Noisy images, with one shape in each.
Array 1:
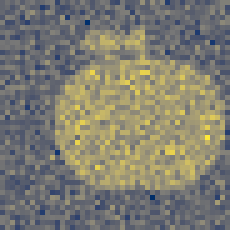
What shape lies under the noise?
apple
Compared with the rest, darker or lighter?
lighter
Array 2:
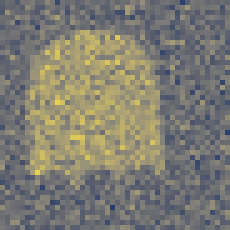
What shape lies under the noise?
ghost
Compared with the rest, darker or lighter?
lighter
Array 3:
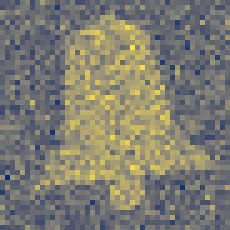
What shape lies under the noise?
bell
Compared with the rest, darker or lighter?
lighter
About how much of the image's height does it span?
nearly all
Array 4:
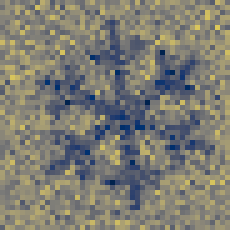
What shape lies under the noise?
snowflake
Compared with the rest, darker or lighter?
darker
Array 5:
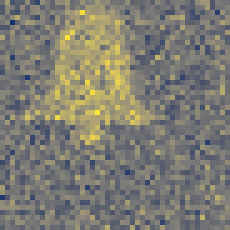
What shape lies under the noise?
bell
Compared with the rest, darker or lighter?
lighter
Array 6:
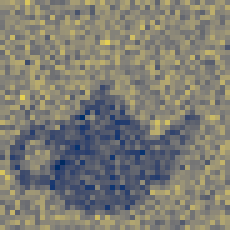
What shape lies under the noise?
teapot
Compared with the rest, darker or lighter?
darker
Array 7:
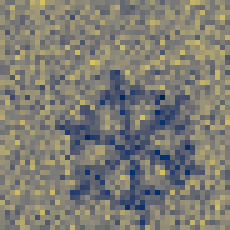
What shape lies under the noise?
snowflake
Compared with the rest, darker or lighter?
darker
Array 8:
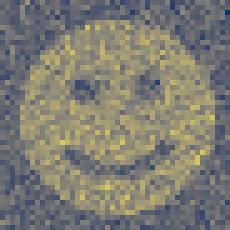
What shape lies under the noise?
smiling face
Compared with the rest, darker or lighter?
lighter
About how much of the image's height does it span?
nearly all
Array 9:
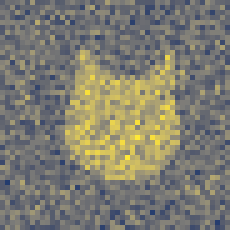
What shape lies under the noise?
cat's head
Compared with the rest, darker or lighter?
lighter
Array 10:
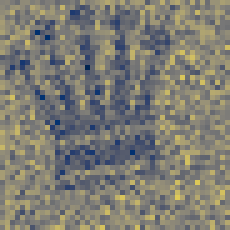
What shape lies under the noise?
chess queen
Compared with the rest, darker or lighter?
darker
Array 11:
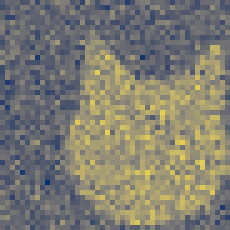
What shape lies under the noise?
cat's head
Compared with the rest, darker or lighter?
lighter
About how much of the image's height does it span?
nearly all
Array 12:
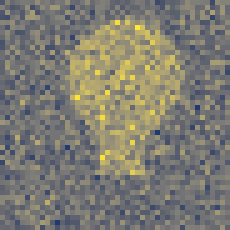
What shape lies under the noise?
light bulb
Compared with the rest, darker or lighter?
lighter
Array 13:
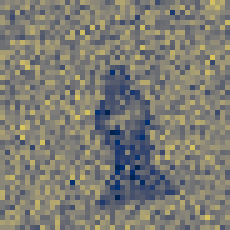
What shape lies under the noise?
chess bishop
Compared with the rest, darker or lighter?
darker
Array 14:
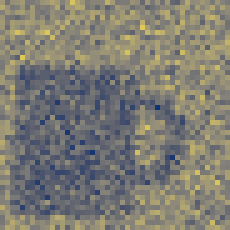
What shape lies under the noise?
cup
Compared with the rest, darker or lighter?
darker
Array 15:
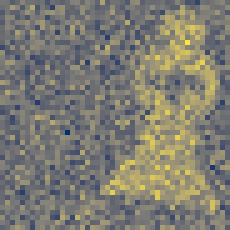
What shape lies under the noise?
chess bishop
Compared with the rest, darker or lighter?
lighter
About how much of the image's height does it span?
nearly all
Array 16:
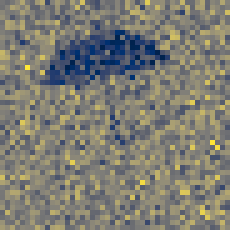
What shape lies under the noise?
umbrella
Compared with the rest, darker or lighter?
darker
